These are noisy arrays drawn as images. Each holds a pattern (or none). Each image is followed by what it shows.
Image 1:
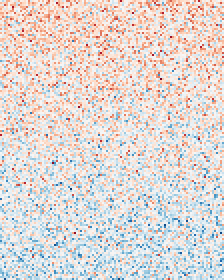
a smooth slope
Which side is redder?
top
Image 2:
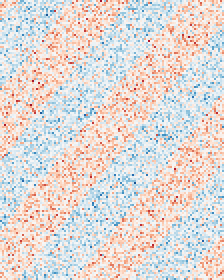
diagonal stripes
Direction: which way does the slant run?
bottom left to top right
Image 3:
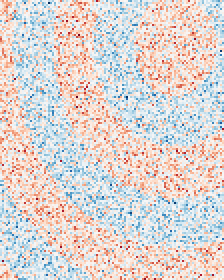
rings round one point
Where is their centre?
top right
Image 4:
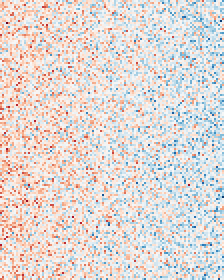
a smooth slope
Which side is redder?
left
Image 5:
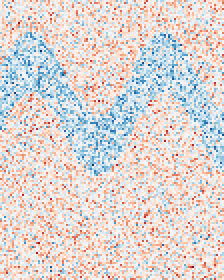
a wavy band
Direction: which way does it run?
left to right
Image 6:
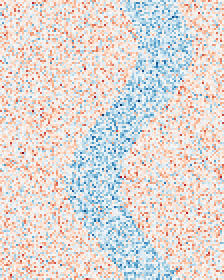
a wavy band
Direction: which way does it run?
top to bottom
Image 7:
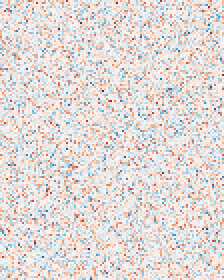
only noise
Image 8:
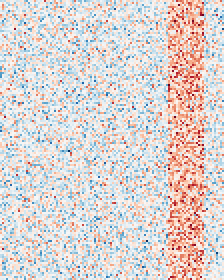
one vertical stripe
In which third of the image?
right
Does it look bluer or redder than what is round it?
redder
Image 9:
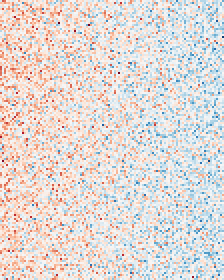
a smooth slope
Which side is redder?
left
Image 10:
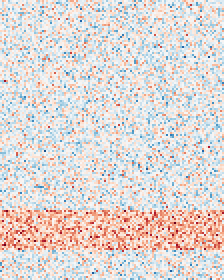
one horizontal stripe
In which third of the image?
bottom
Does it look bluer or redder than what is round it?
redder
